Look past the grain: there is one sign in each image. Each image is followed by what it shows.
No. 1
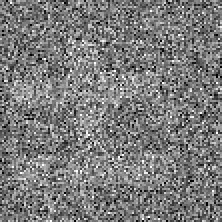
light plus-minus sign
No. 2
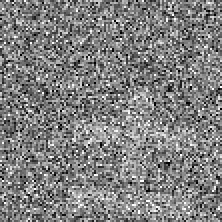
light plus-minus sign
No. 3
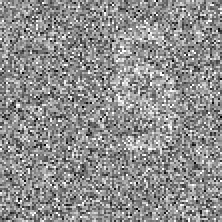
light section sign
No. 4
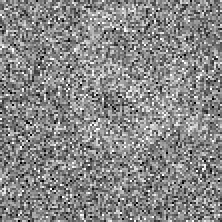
light ampersand
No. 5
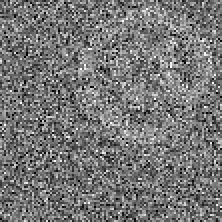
light at sign
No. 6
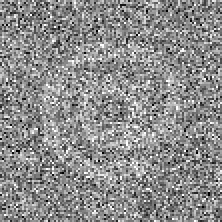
light at sign
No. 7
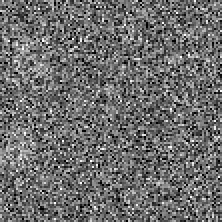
light colon
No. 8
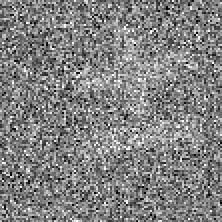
light plus-minus sign
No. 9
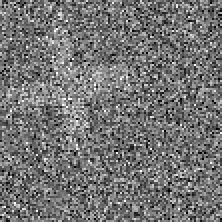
light plus sign
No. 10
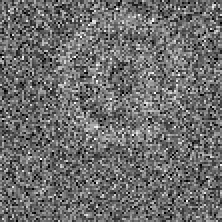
light at sign
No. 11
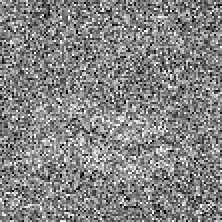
light approximately sign
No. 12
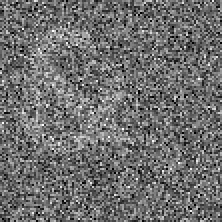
light ampersand
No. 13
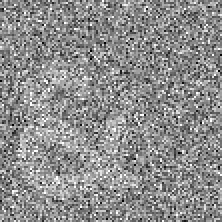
light ampersand
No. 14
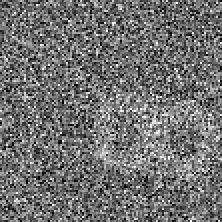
light infinity sign
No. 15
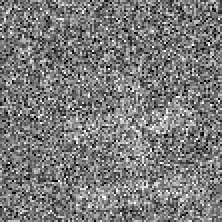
light plus-minus sign
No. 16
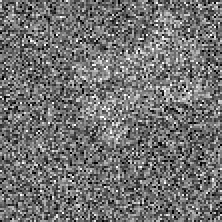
light not-equal sign
